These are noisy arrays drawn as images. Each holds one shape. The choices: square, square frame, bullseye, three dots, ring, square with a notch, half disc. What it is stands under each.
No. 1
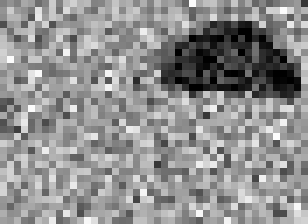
dark half disc
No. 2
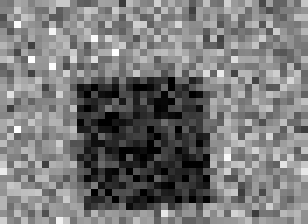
dark square
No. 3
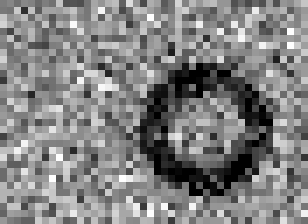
dark ring
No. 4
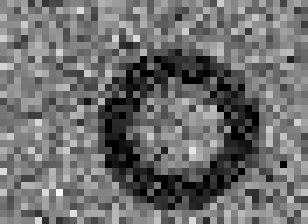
dark ring
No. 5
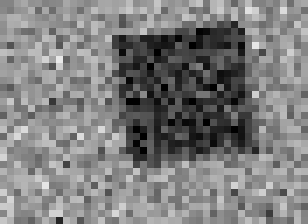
dark square
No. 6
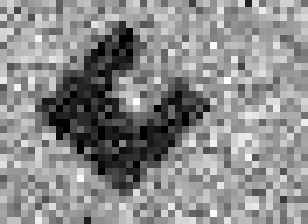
dark square with a notch
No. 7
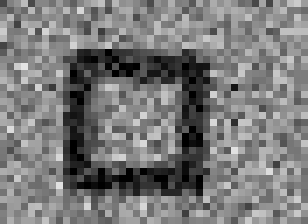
dark square frame
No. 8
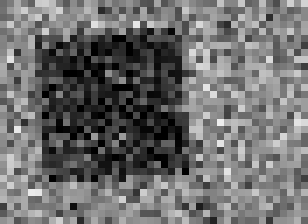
dark square
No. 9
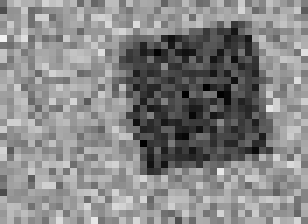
dark square
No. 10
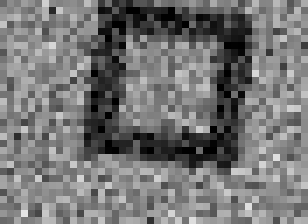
dark square frame
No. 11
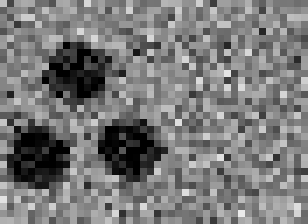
dark three dots
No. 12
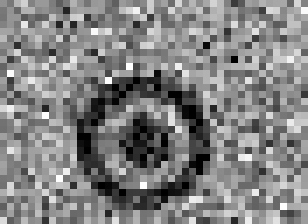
dark bullseye
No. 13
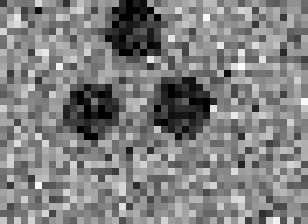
dark three dots
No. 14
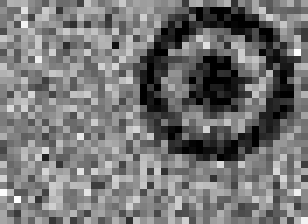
dark bullseye
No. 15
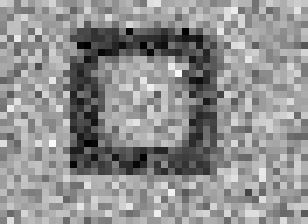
dark square frame
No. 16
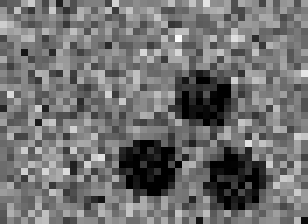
dark three dots
